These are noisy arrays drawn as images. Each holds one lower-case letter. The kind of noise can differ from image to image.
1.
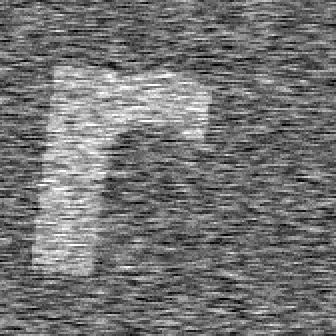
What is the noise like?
streaked along the rows
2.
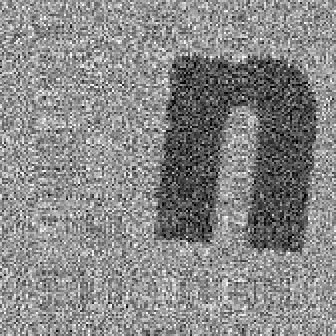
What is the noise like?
low rank plus noise
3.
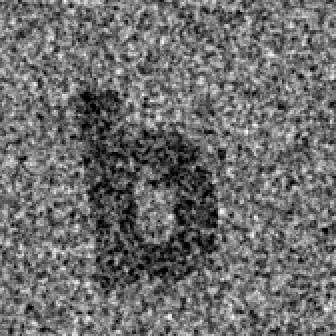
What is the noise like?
blotchy
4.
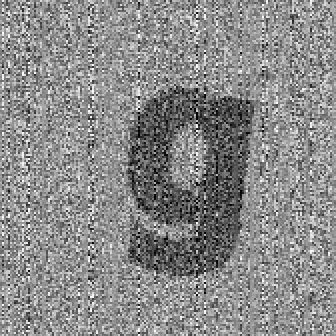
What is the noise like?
columns of uneven size
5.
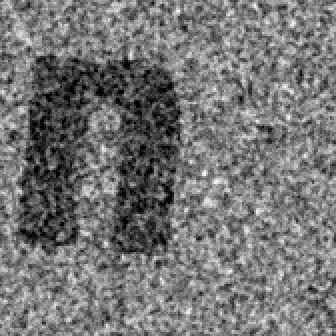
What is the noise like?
blotchy
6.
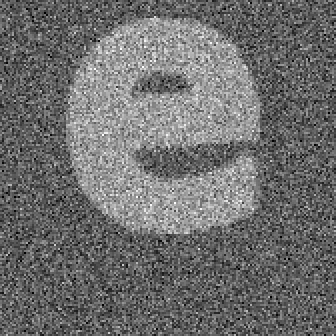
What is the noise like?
independent entries
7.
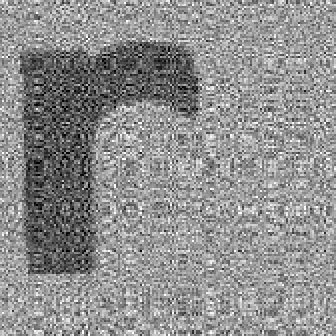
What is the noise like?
low rank plus noise
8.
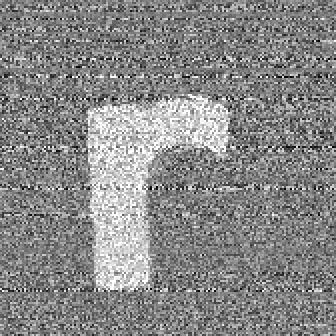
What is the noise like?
rows of uneven size
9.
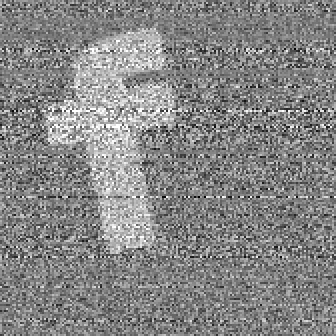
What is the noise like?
rows of uneven size
